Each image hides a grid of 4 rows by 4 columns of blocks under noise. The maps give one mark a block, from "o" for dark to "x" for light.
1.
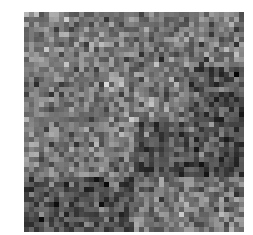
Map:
xxxx
xxxo
xxoo
ooxx
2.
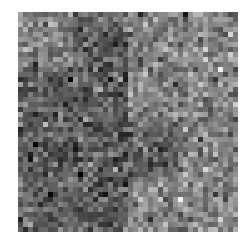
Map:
xoxx
ooxx
ooox
ooxx
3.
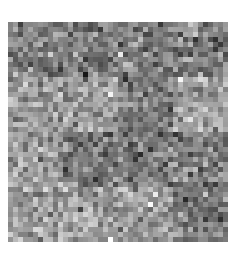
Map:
oooo
xxox
xooo
xxxo
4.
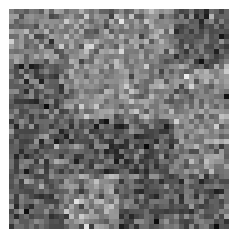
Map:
xxxo
oxxx
ooox
oxoo
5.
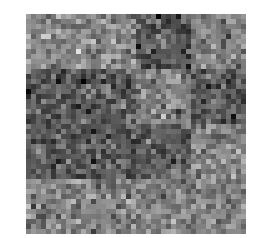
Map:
xxox
ooxo
ooox
xxxx
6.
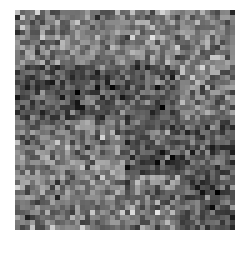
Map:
xxxx
ooox
xxoo
xxxo
